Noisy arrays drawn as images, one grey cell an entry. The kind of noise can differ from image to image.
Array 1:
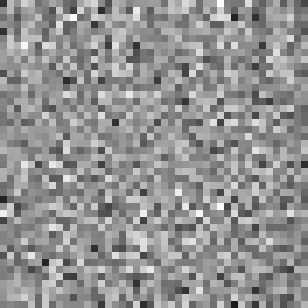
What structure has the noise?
low rank plus noise
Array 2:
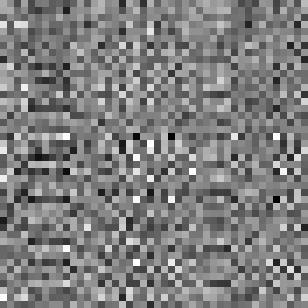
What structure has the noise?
low rank plus noise
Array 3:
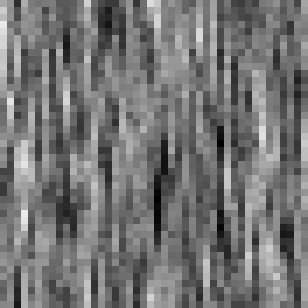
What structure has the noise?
streaked along the columns
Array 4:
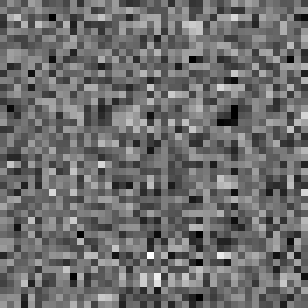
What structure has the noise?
low rank plus noise
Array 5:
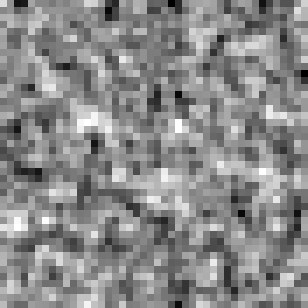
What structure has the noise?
blotchy
